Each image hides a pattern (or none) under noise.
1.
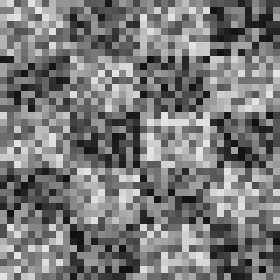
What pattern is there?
a checkerboard
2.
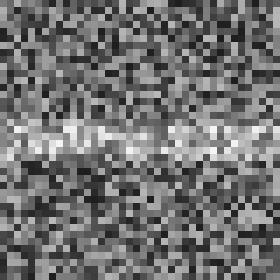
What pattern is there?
one band of rows
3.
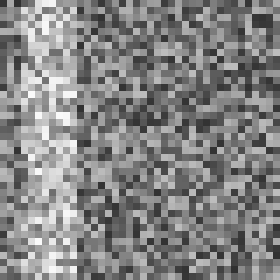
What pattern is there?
one band of columns
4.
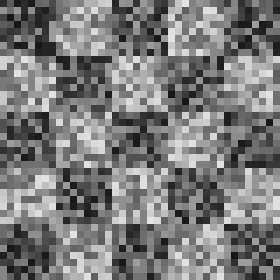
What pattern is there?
a checkerboard
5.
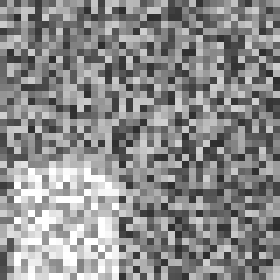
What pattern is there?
one block
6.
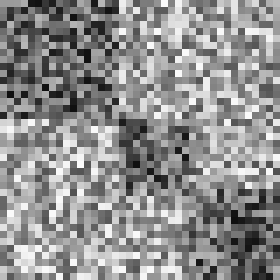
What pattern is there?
blocks along the diagonal
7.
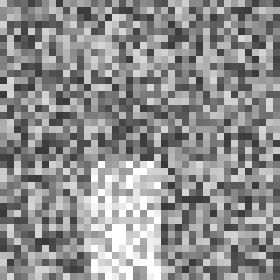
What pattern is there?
one block
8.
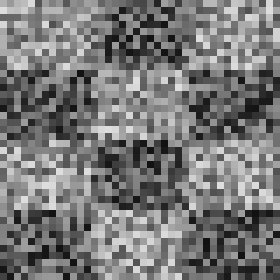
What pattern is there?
a checkerboard
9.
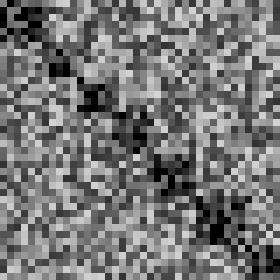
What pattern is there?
blocks along the diagonal
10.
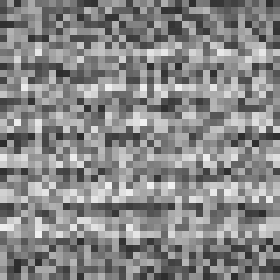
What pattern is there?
bands of rows
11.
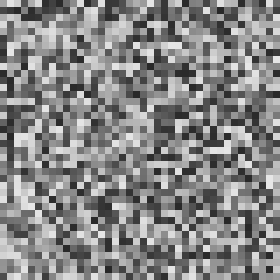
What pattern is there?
only noise
